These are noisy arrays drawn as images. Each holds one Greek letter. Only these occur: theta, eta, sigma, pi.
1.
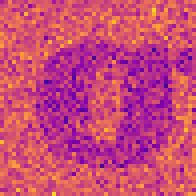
sigma
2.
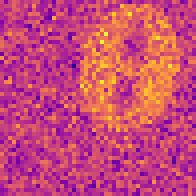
theta
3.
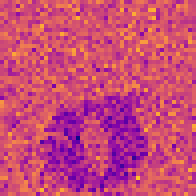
sigma
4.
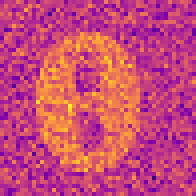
theta
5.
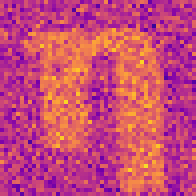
eta
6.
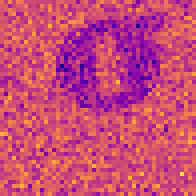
sigma
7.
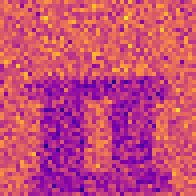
pi
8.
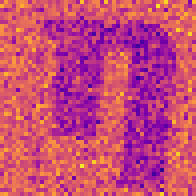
eta
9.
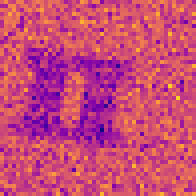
pi
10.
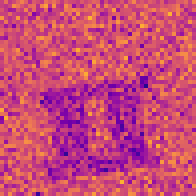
pi
